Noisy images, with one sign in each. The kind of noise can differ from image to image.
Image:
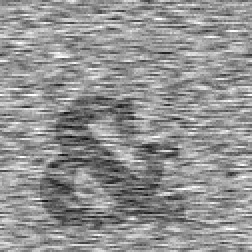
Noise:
streaked along the rows
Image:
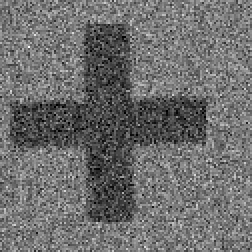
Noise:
independent entries
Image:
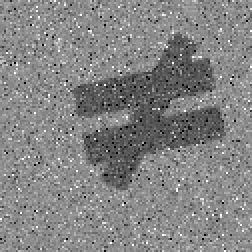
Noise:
heavy tails
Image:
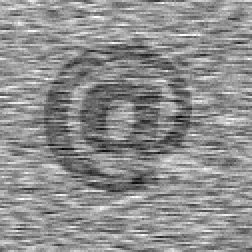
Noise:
streaked along the rows
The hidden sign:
at sign
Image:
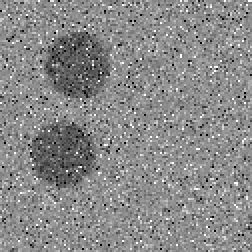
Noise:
heavy tails
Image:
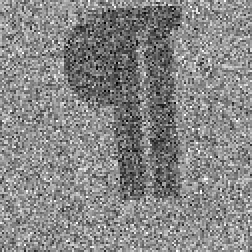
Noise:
independent entries
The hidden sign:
pilcrow
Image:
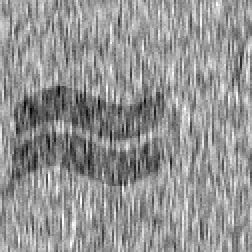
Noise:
streaked along the columns
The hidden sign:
approximately sign
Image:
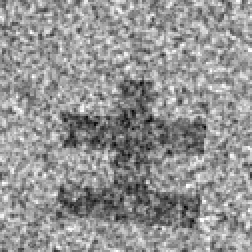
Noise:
blotchy
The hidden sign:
plus-minus sign
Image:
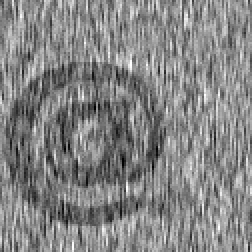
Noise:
streaked along the columns
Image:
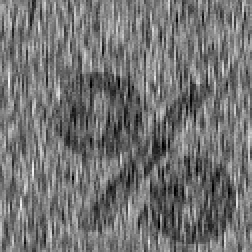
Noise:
streaked along the columns
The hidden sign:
percent sign
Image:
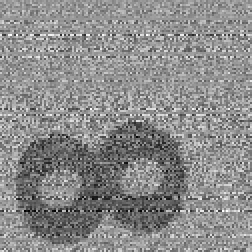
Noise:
rows of uneven size
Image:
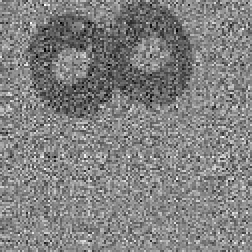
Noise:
low rank plus noise
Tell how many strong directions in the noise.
five to eight
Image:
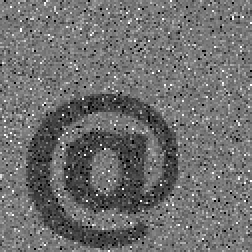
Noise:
heavy tails
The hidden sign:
at sign
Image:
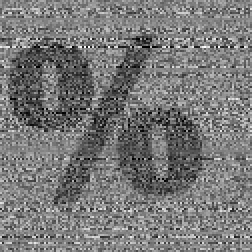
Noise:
rows of uneven size
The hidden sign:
percent sign
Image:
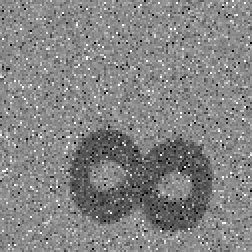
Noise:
heavy tails
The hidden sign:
infinity sign
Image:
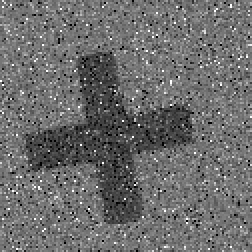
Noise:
heavy tails
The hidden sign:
plus sign
